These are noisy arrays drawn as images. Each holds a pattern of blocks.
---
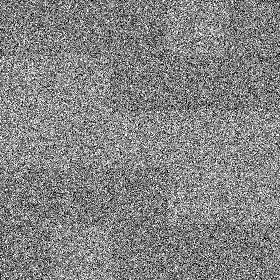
the same after a half turn
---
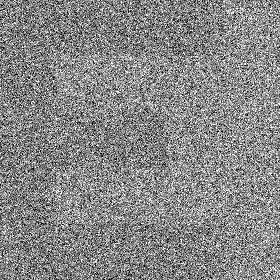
top and bottom mirror each other
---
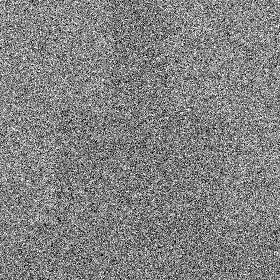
left and right mirror each other
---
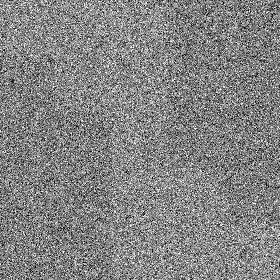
the same after a half turn
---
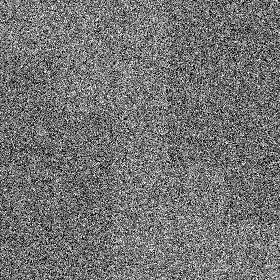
the same after a half turn
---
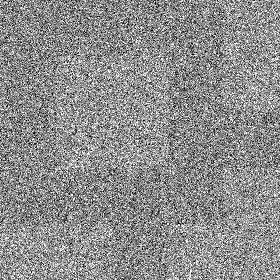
mirrored about the diagonal from the top left
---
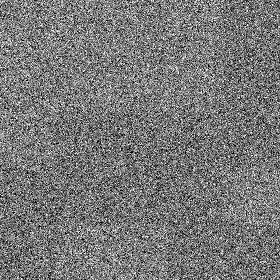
no symmetry
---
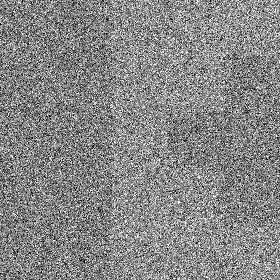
top and bottom mirror each other
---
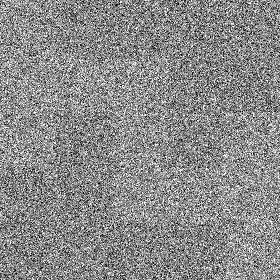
the same after a half turn
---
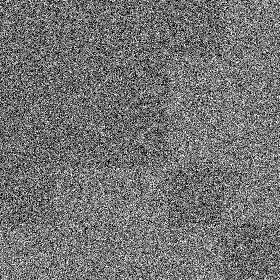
mirrored about the diagonal from the top left
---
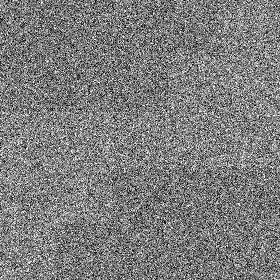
the same after a half turn
